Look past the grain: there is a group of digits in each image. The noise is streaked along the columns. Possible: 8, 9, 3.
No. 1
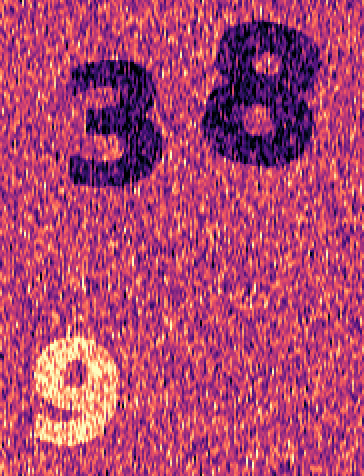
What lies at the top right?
8
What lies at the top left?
3
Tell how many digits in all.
3
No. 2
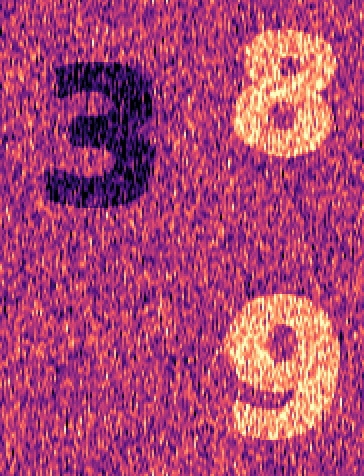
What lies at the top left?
3
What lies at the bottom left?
nothing
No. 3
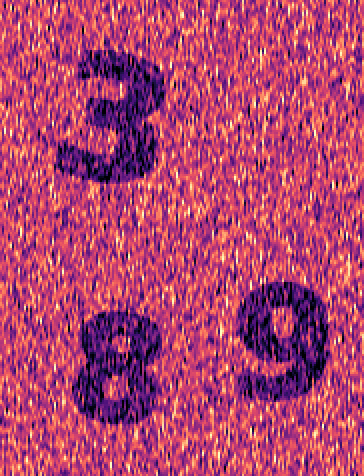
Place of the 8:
bottom left
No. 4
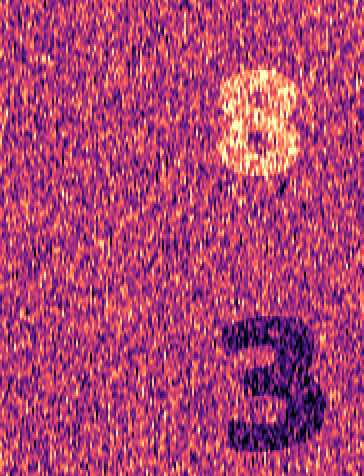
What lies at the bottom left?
nothing
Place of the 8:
top right
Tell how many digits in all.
2
